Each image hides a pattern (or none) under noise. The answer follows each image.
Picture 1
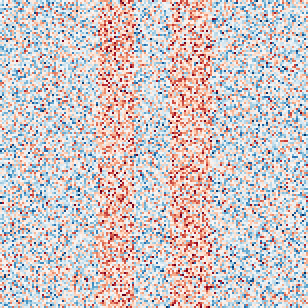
bands of columns
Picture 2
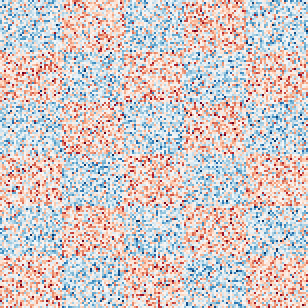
a checkerboard
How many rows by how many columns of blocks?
6 by 5
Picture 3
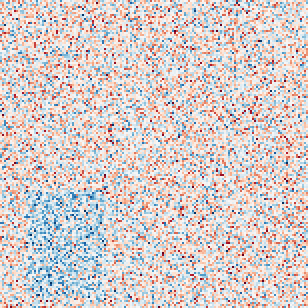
one block
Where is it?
bottom left
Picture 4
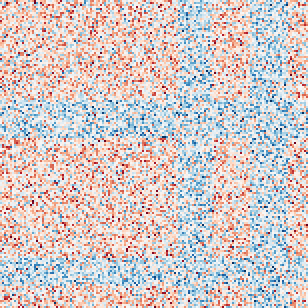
bands of rows crossing bands of columns
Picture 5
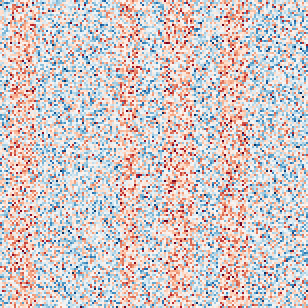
bands of columns
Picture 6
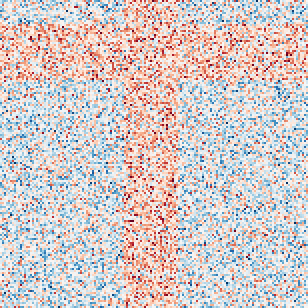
bands of rows crossing bands of columns
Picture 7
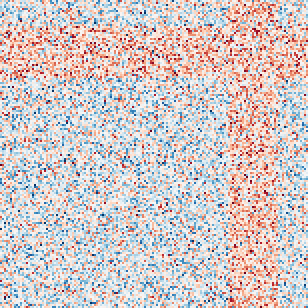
bands of rows crossing bands of columns
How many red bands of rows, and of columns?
1 and 1
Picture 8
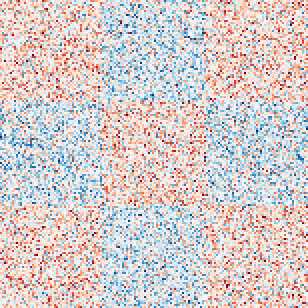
a checkerboard
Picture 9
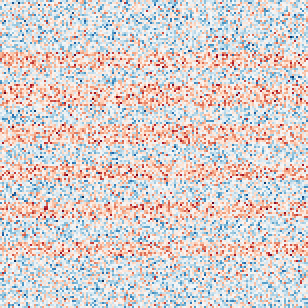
bands of rows
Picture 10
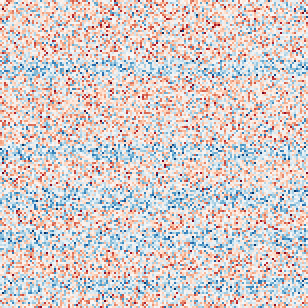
bands of rows
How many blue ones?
5
